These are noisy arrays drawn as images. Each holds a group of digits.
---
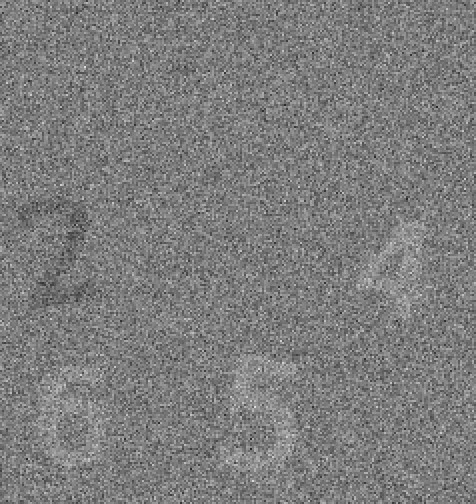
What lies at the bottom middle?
5
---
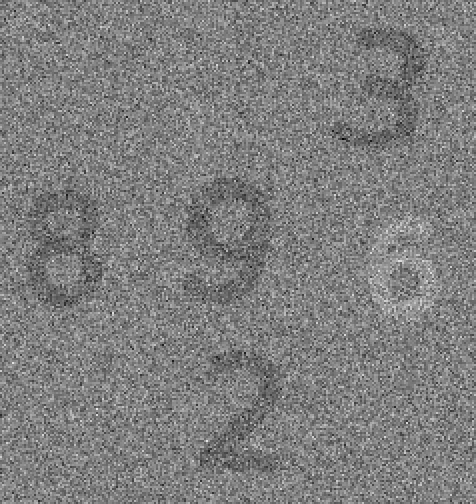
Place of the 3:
top right
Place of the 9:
centre
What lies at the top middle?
nothing
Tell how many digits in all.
5
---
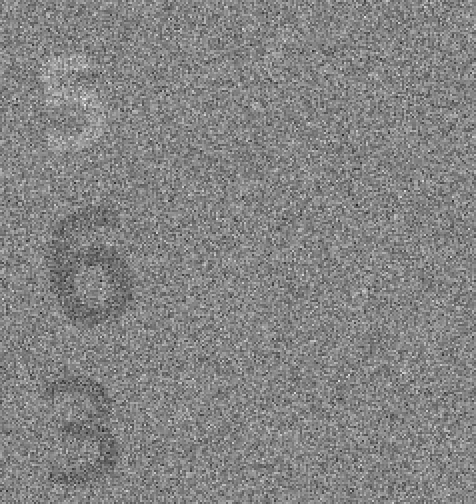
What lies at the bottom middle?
nothing
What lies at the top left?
5
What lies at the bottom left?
3
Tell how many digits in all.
3
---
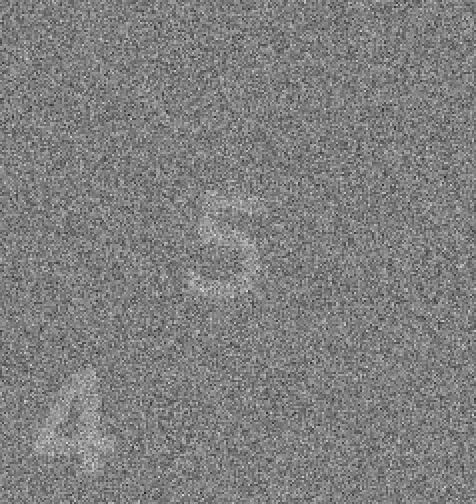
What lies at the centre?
5
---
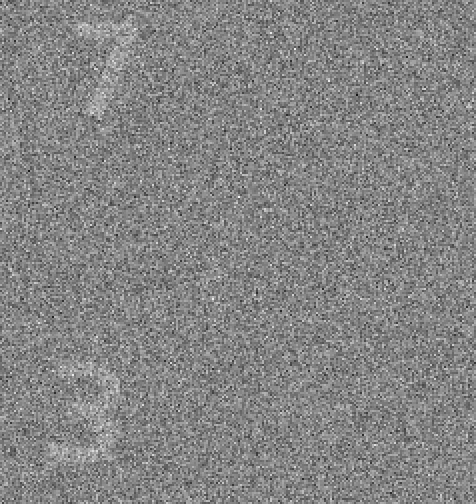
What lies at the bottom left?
3
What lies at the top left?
7
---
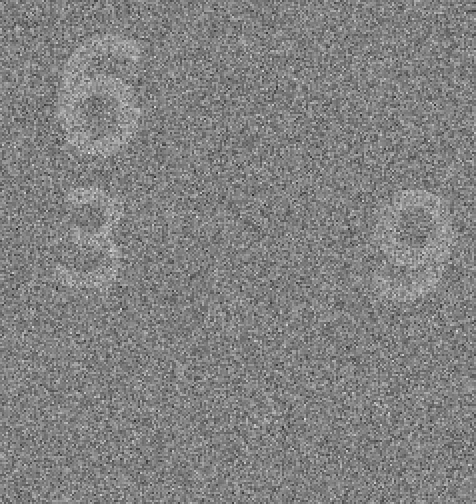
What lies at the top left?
6
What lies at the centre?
nothing
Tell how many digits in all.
3
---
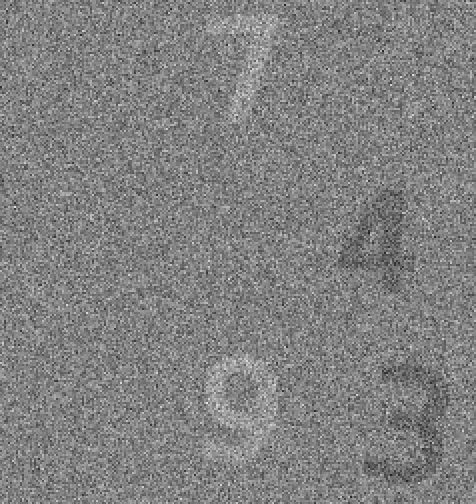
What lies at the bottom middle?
9
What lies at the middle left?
nothing
